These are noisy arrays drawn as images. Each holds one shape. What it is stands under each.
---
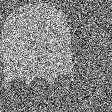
ghost
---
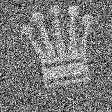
chess queen
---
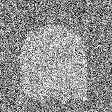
ghost
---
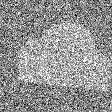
cloud
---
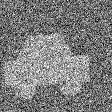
car
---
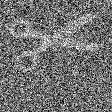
pair of scissors
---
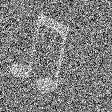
pair of musical notes
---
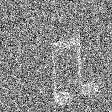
pair of musical notes
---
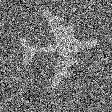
airplane
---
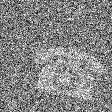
telephone
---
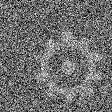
gear
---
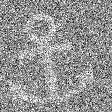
anchor
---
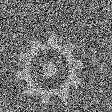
gear
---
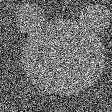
bear's head
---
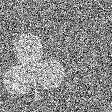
club
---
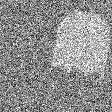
ghost
